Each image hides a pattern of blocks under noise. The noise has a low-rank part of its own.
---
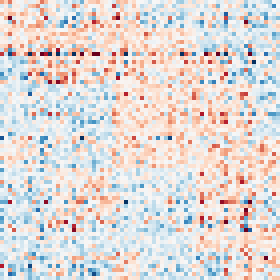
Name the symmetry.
mirrored about the diagonal from the bottom left
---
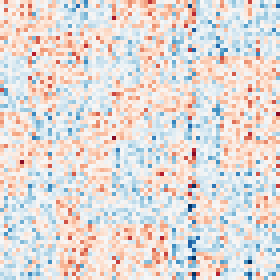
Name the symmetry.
mirrored about the diagonal from the top left
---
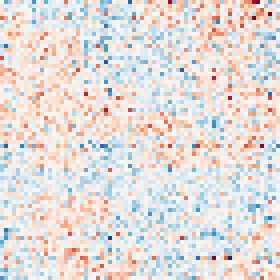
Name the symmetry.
no symmetry
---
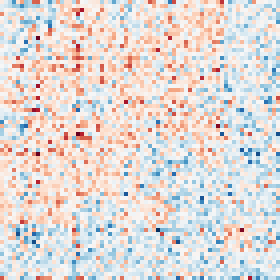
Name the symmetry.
mirrored about the diagonal from the top left
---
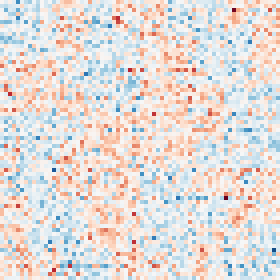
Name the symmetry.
the same after a half turn
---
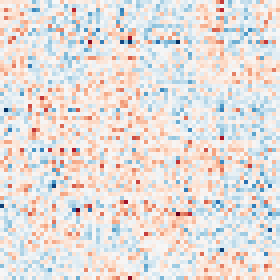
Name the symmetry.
mirrored about the diagonal from the bottom left
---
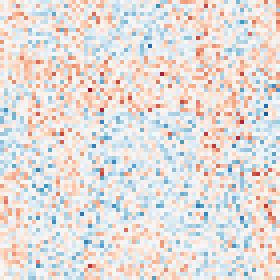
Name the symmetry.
left and right mirror each other
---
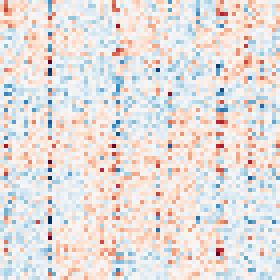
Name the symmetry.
left and right mirror each other
